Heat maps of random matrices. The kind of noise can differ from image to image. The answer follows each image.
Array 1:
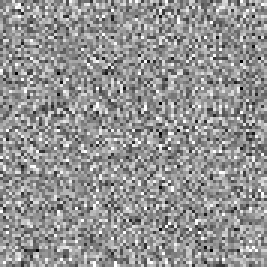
low rank plus noise
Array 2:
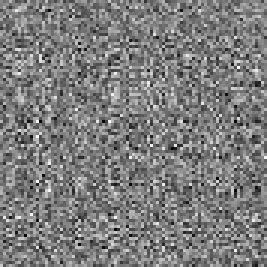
low rank plus noise
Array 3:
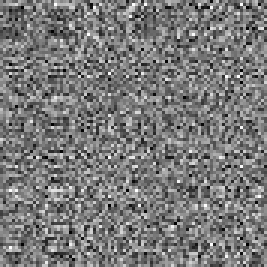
low rank plus noise
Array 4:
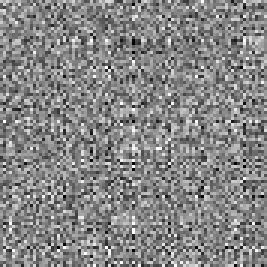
low rank plus noise
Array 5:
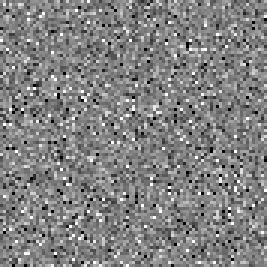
heavy tails
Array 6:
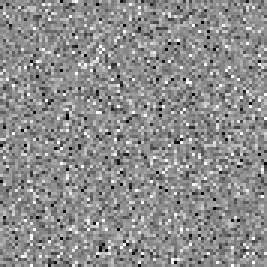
heavy tails
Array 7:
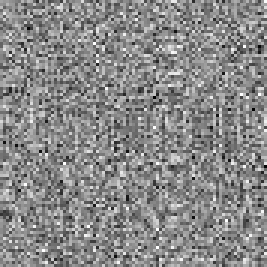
low rank plus noise
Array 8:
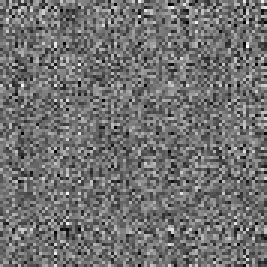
low rank plus noise
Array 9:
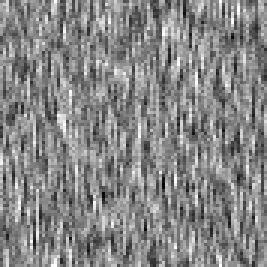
streaked along the columns
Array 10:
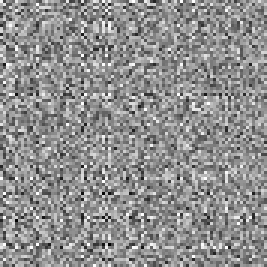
low rank plus noise
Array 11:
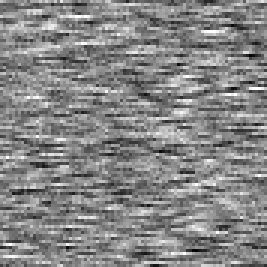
streaked along the rows
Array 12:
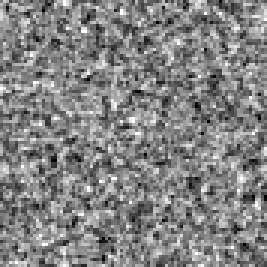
blotchy
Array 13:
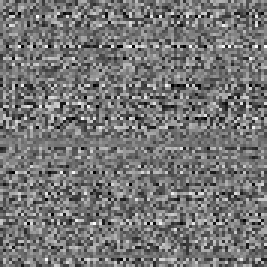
rows of uneven size
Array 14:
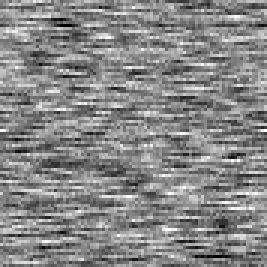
streaked along the rows
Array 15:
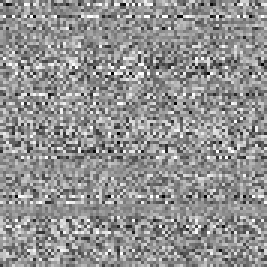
rows of uneven size
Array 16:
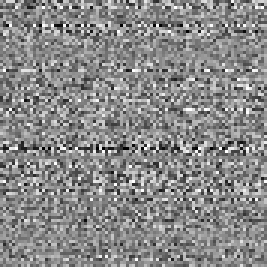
rows of uneven size
